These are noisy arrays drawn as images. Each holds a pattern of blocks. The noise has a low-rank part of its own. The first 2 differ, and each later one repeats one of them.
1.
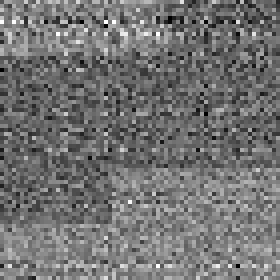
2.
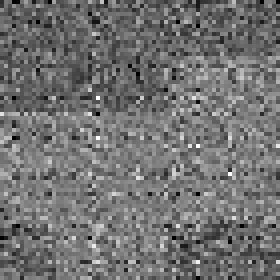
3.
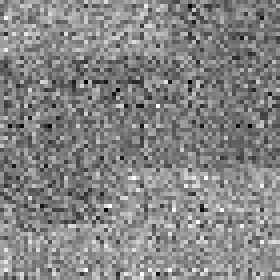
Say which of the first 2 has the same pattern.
1
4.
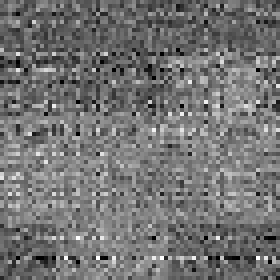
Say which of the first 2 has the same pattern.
2
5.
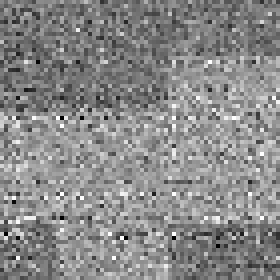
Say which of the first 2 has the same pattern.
2
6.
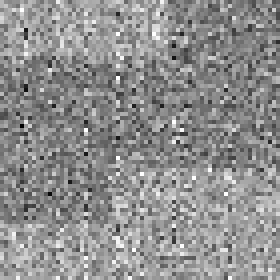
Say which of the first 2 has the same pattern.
1
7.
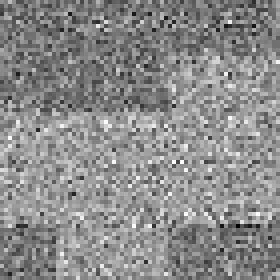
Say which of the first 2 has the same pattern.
2
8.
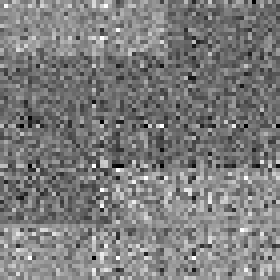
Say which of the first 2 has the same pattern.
1
